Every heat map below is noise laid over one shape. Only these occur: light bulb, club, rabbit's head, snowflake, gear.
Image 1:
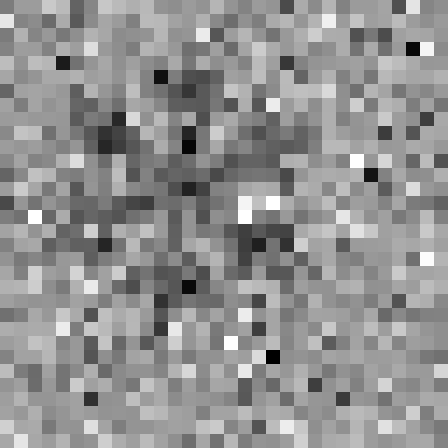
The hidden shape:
snowflake
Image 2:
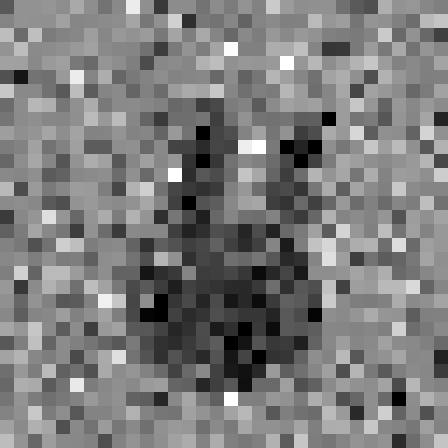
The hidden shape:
rabbit's head
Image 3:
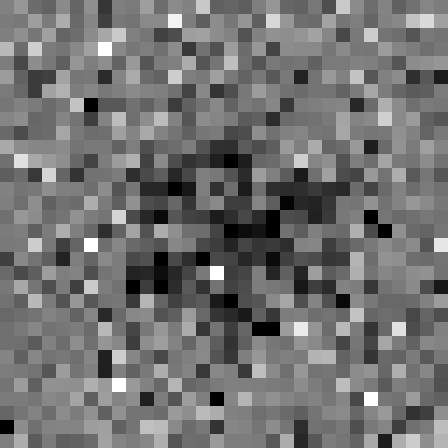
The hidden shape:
snowflake
